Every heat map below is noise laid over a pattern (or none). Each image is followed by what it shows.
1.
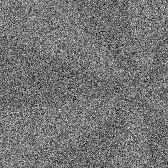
spokes from one point
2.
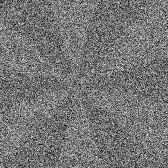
spokes from one point
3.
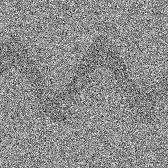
a wavy band
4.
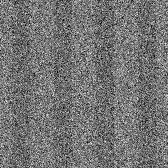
vertical stripes
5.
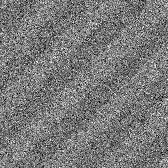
diagonal stripes
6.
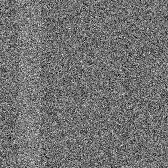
one vertical stripe
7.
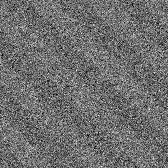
diagonal stripes
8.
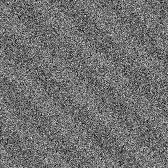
diagonal stripes
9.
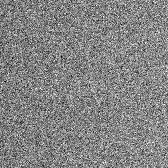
a smooth slope
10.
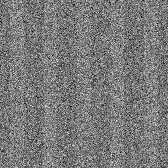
vertical stripes
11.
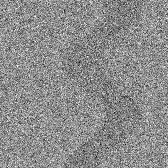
a wavy band
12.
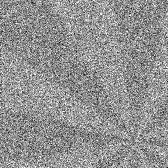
spokes from one point
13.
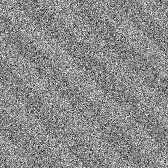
diagonal stripes
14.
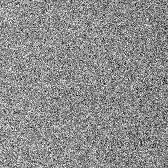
a smooth slope
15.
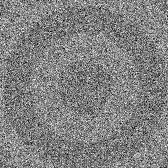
rings round one point
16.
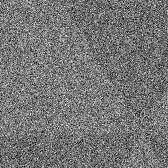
spokes from one point
